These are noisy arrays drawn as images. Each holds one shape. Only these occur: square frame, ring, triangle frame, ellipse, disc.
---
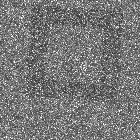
square frame
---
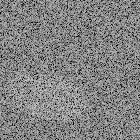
ellipse
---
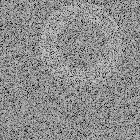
ring
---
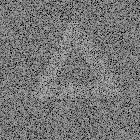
triangle frame
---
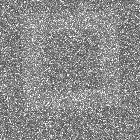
square frame
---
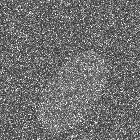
ellipse
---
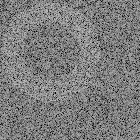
ring
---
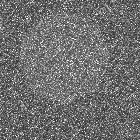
disc
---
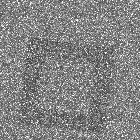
square frame
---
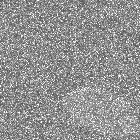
ellipse
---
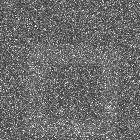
square frame
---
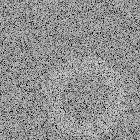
ring
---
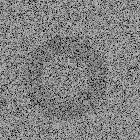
ring
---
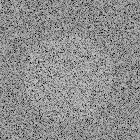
disc
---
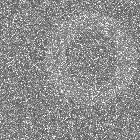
ring
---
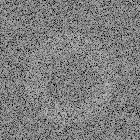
ring
